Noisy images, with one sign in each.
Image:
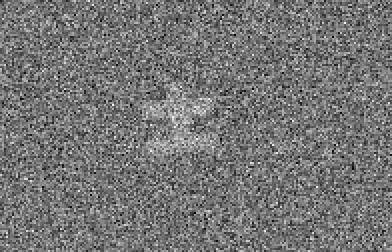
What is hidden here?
light plus-minus sign, centre
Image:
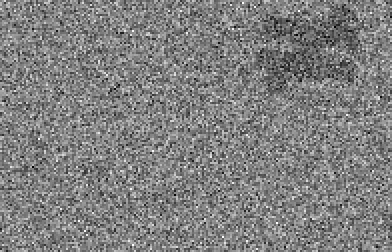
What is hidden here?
dark not-equal sign, top right
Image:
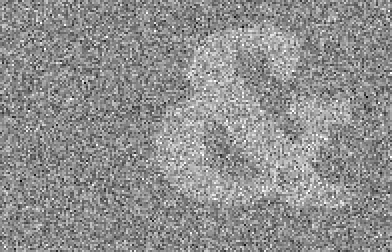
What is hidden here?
light ampersand
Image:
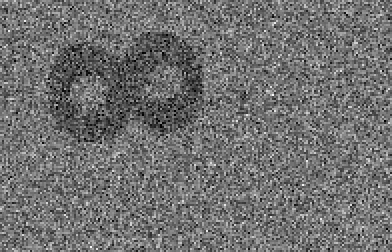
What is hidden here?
dark infinity sign
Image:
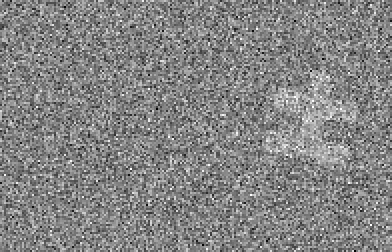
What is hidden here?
light plus-minus sign, middle right
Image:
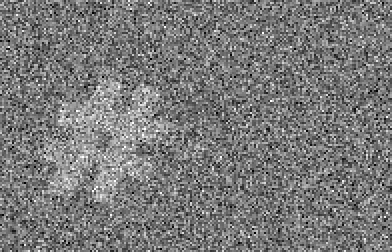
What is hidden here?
light hash sign
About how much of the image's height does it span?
half
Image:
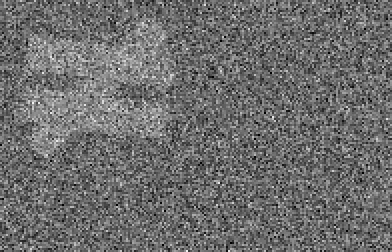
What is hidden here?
light not-equal sign
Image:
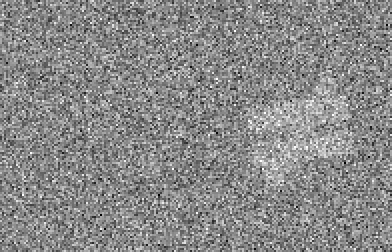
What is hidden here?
light not-equal sign, middle right
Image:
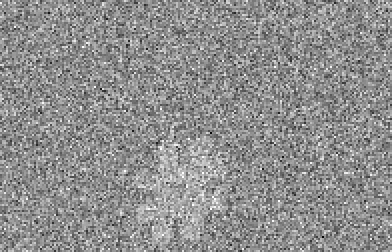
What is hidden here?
light hash sign, bottom middle
